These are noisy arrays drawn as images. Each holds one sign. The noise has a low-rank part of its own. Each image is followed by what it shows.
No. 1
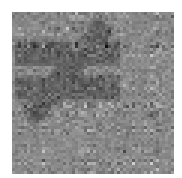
not-equal sign
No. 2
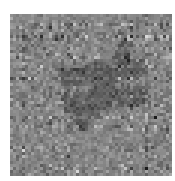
not-equal sign
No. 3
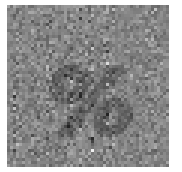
percent sign
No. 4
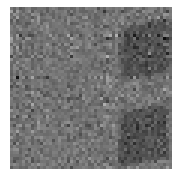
colon
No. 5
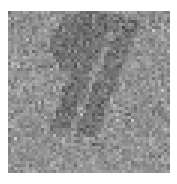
pilcrow
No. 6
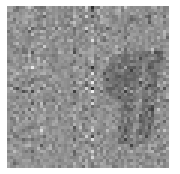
pilcrow
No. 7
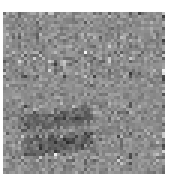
equals sign
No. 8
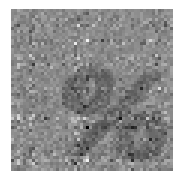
percent sign
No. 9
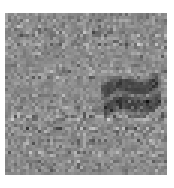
approximately sign
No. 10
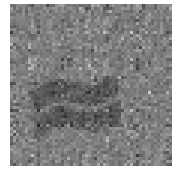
approximately sign
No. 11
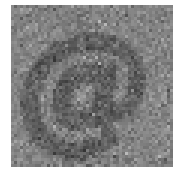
at sign
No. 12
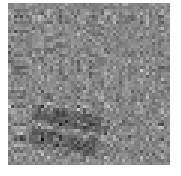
equals sign
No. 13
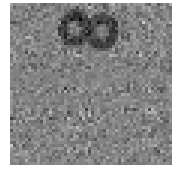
infinity sign
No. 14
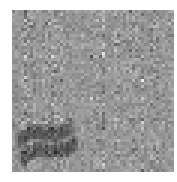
approximately sign
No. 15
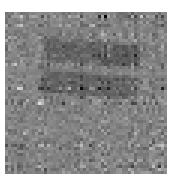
equals sign
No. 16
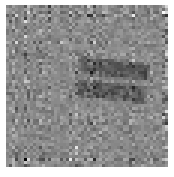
equals sign
